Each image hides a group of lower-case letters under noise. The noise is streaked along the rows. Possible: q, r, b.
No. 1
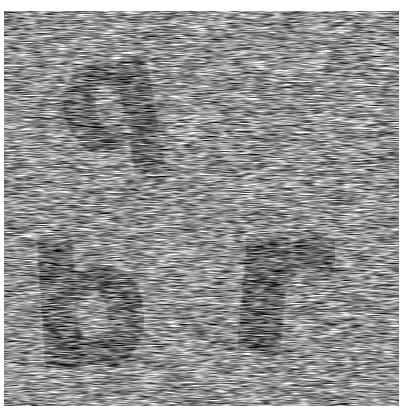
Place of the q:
top left
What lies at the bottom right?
r
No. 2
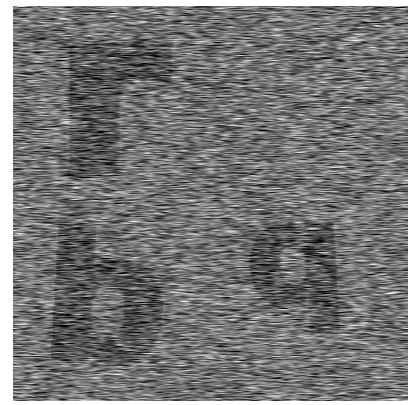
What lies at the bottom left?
b
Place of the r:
top left
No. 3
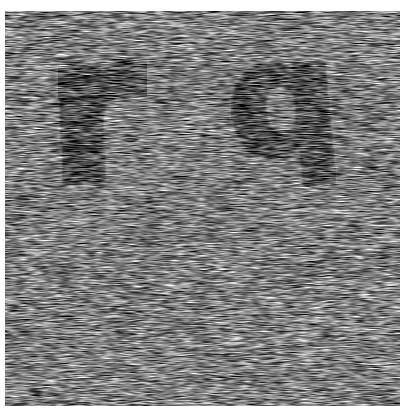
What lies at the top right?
q
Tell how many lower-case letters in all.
2
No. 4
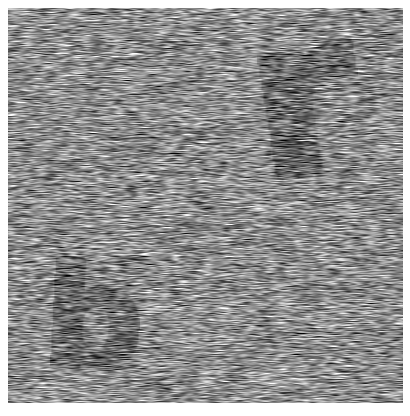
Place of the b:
bottom left
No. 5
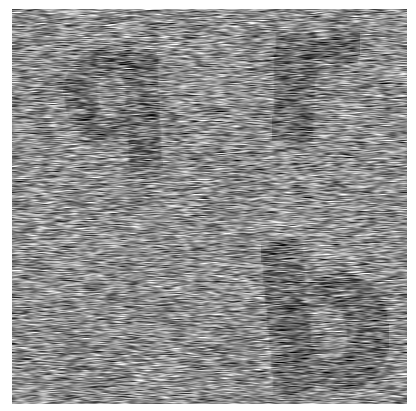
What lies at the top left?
q
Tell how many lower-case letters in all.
3
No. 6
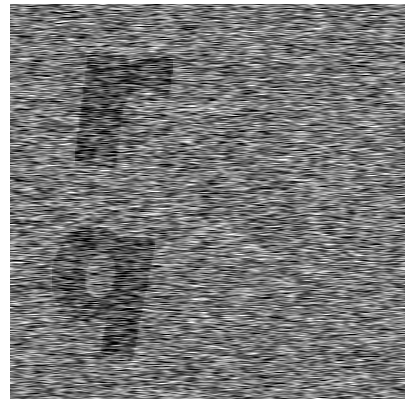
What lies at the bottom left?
q
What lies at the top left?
r
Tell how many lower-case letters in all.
2
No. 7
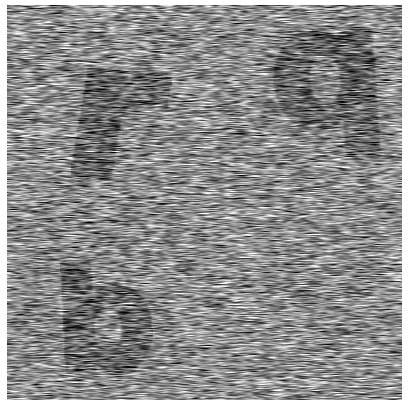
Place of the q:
top right
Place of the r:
top left
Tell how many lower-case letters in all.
3
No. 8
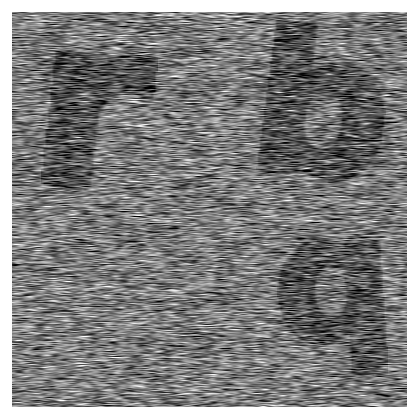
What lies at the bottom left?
nothing
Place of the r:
top left
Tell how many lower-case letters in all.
3
